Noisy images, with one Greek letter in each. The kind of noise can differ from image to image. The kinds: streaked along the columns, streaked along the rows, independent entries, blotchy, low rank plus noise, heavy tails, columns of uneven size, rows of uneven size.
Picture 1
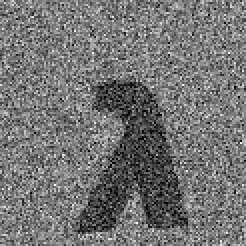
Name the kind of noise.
independent entries
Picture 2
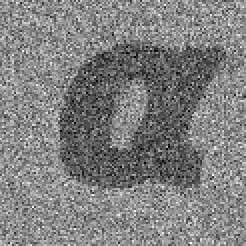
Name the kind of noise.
low rank plus noise
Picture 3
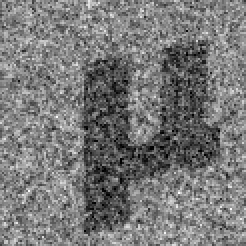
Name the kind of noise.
blotchy
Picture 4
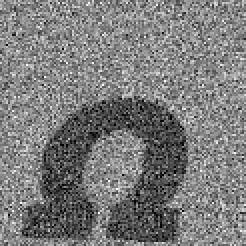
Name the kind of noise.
low rank plus noise
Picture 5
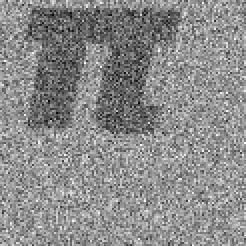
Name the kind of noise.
low rank plus noise
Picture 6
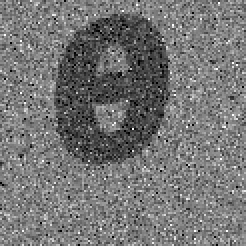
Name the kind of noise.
heavy tails
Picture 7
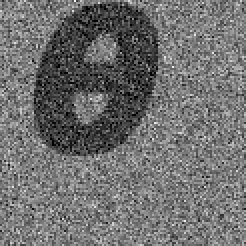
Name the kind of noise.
independent entries
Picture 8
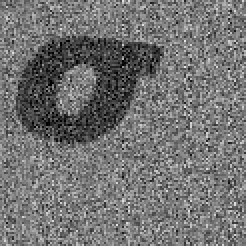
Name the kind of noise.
columns of uneven size
